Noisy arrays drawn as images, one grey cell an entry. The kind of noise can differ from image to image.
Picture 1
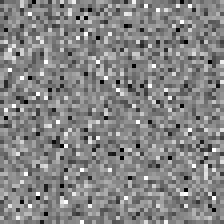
heavy tails
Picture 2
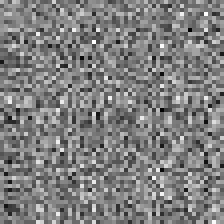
low rank plus noise
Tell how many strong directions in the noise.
two
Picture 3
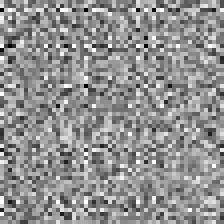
low rank plus noise
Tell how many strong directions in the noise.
one
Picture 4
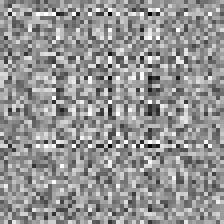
low rank plus noise
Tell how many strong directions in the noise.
one
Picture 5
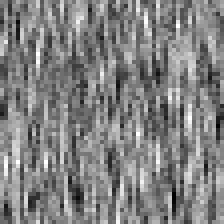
streaked along the columns
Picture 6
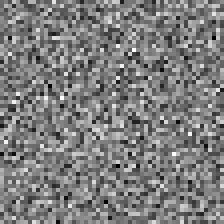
independent entries
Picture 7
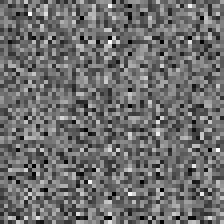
low rank plus noise
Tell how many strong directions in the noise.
three or four
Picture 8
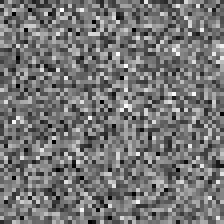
independent entries
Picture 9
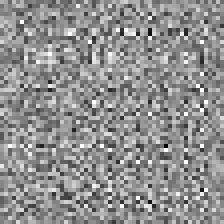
low rank plus noise
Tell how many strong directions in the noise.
two
